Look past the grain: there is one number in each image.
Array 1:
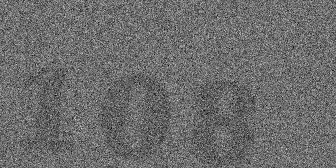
108
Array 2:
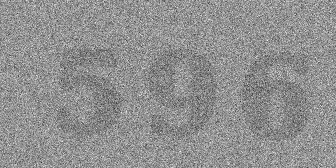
596
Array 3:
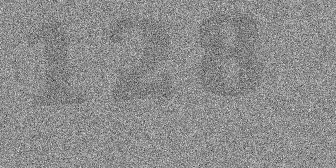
128
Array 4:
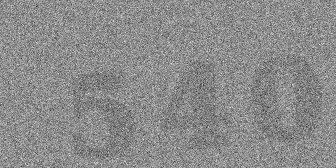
540
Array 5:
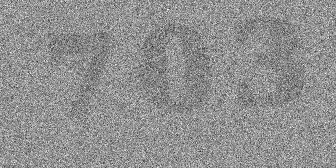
703
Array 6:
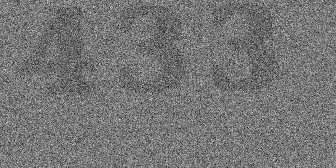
433
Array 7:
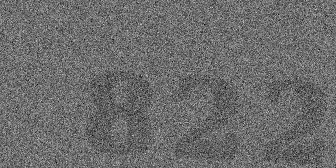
822
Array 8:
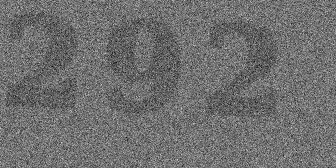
292
